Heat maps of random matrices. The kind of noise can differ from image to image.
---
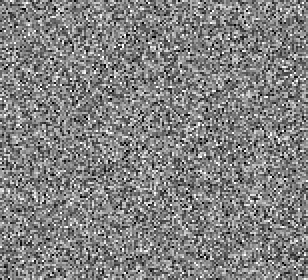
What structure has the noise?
independent entries
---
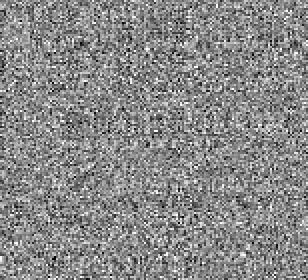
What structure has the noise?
low rank plus noise
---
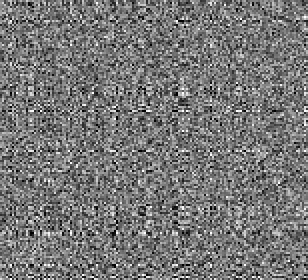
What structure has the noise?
low rank plus noise
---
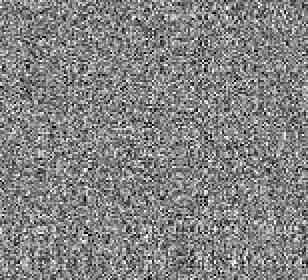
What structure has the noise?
low rank plus noise
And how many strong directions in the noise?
two
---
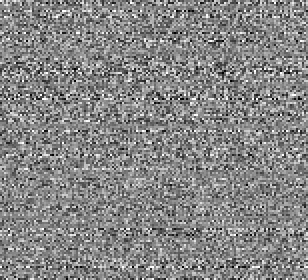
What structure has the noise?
rows of uneven size
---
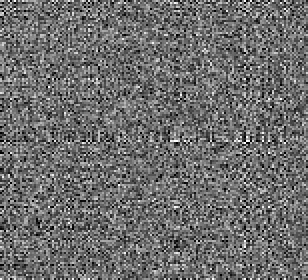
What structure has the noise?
low rank plus noise
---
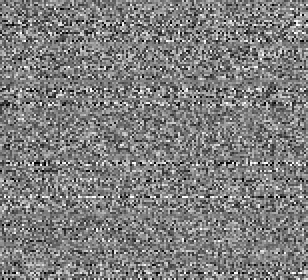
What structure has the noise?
rows of uneven size
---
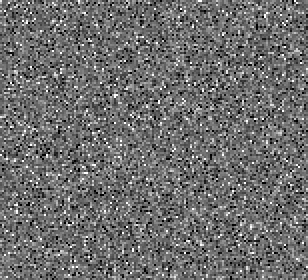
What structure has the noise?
heavy tails
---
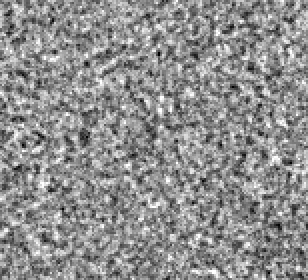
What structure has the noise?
blotchy
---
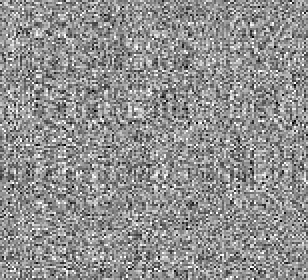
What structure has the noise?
low rank plus noise
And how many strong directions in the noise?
two
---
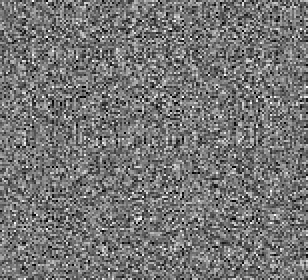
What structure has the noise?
low rank plus noise
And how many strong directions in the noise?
five to eight
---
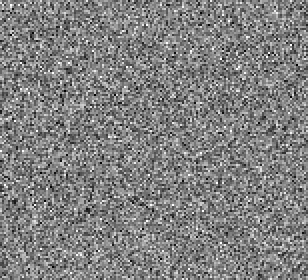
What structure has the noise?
independent entries
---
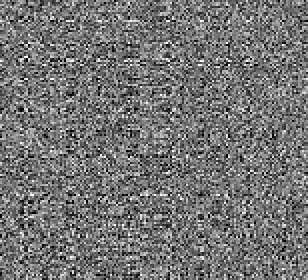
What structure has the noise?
low rank plus noise
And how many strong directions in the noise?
two
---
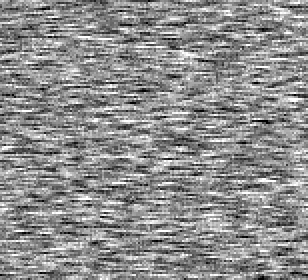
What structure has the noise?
streaked along the rows
